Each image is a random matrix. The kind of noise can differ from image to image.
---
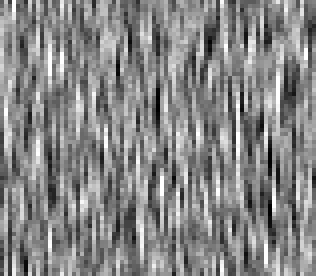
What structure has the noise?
streaked along the columns
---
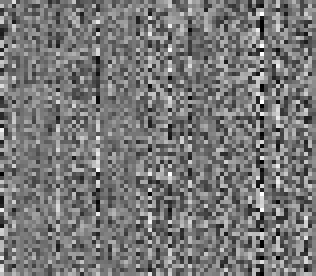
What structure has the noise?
columns of uneven size
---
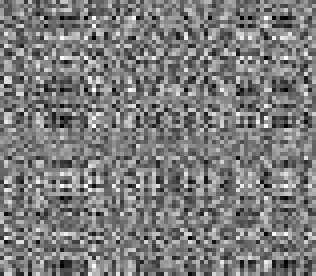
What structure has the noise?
low rank plus noise
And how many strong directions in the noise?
two
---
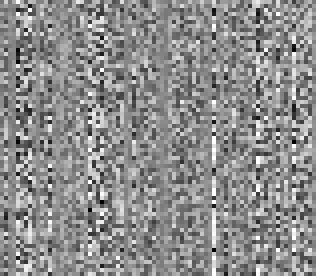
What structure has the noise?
columns of uneven size
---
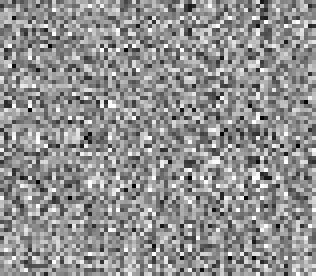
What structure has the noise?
low rank plus noise
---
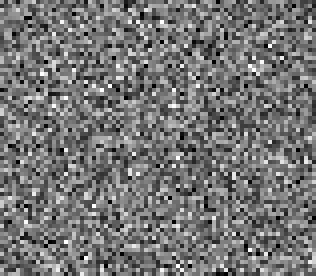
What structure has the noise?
independent entries
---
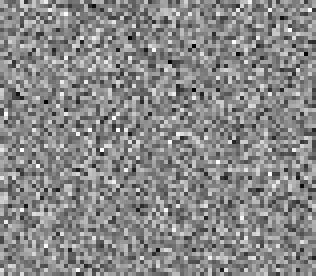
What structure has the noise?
independent entries
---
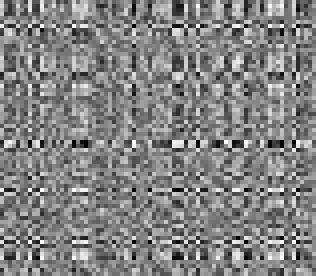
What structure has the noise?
low rank plus noise
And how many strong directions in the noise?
one
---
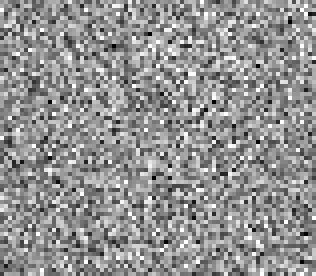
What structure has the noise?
independent entries
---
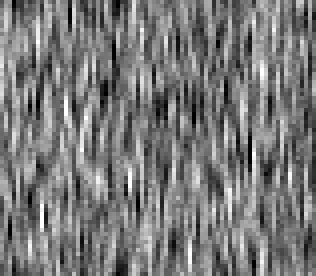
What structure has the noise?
streaked along the columns
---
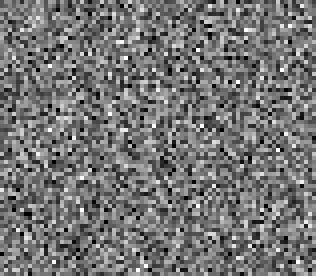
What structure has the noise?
independent entries
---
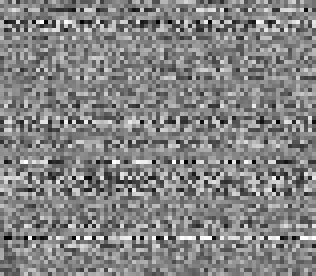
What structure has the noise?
rows of uneven size
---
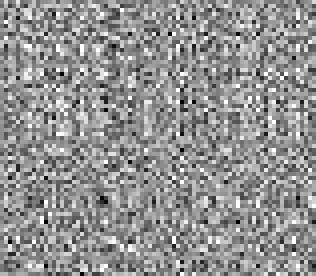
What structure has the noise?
low rank plus noise
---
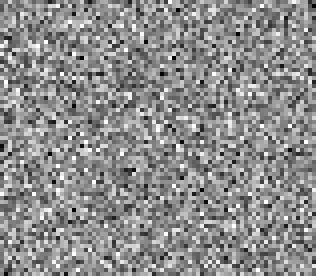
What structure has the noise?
independent entries
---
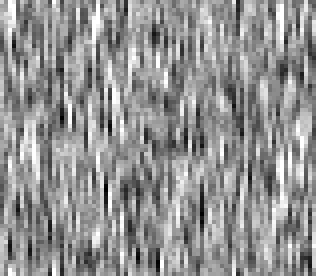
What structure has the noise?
streaked along the columns
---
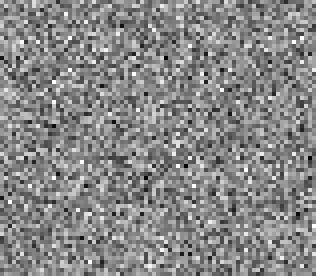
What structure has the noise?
independent entries
